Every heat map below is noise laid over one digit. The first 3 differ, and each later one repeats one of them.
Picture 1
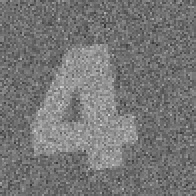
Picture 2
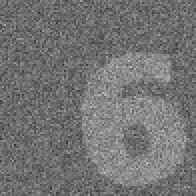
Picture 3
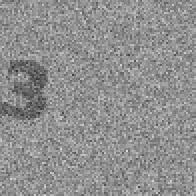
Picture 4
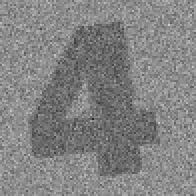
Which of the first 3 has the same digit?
1
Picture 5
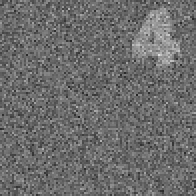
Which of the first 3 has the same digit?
1
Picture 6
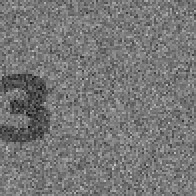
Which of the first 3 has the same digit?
3
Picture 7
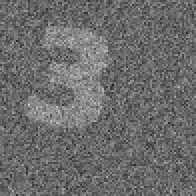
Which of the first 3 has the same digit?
3
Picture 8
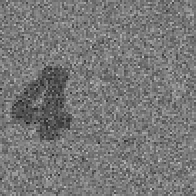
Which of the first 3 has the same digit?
1
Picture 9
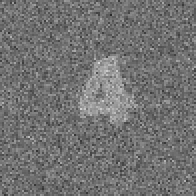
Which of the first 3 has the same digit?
1
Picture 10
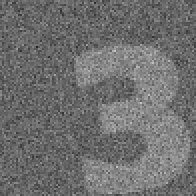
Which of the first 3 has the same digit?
3
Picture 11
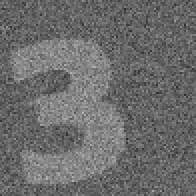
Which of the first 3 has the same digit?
3
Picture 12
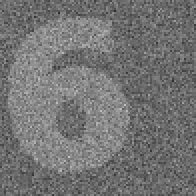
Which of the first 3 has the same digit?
2
